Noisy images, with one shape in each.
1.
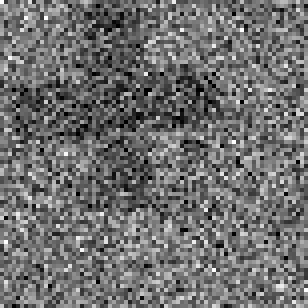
dark cross
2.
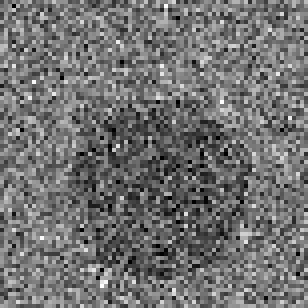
dark disc
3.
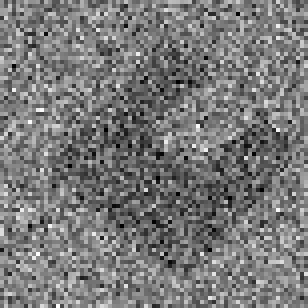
dark square with a notch
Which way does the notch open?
up and right
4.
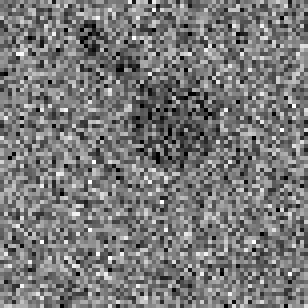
dark lollipop
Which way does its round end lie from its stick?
down and right
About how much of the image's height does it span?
half
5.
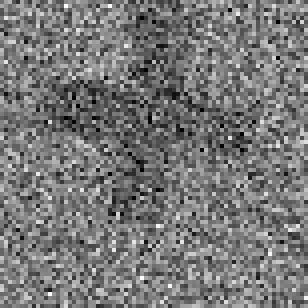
dark cross
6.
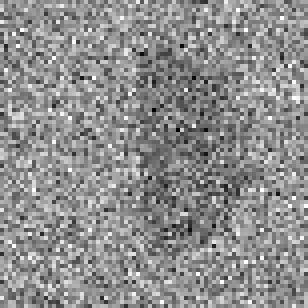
dark half disc
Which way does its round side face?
right
